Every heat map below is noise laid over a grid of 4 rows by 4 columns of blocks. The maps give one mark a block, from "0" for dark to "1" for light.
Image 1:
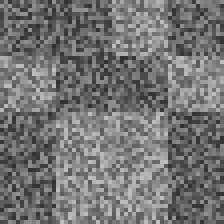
0 0 1 0
1 0 0 1
0 1 1 0
0 1 1 0
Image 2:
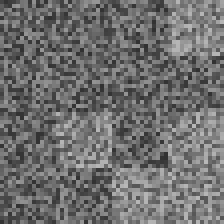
0 0 0 1
0 0 0 0
0 1 0 1
0 0 1 1
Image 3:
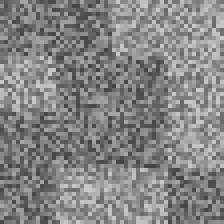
0 0 1 1
1 0 0 1
0 0 0 1
0 1 1 0
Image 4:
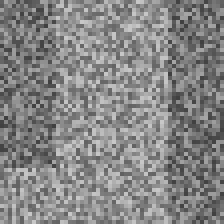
0 1 1 0
0 1 1 0
0 1 1 0
1 1 1 0
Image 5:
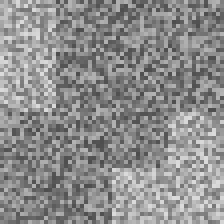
1 0 0 0
1 0 0 0
0 0 0 1
0 0 1 1
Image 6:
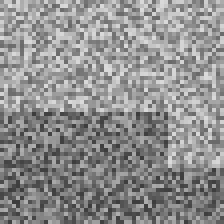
1 1 1 1
1 1 1 1
0 0 0 1
0 0 0 0
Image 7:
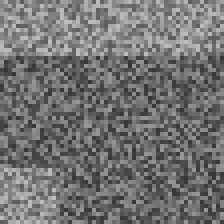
1 1 1 1
0 0 0 0
0 0 0 0
1 0 0 0
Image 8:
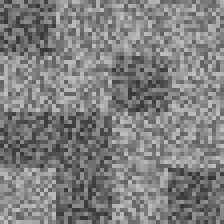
0 1 1 1
1 1 0 1
0 0 1 1
1 0 1 0
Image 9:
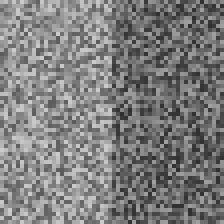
1 1 0 0
1 1 0 0
1 1 0 0
1 1 0 0
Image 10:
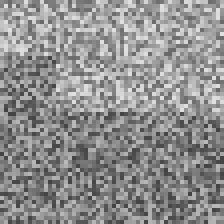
1 1 1 1
0 1 1 1
0 0 0 0
0 0 0 0
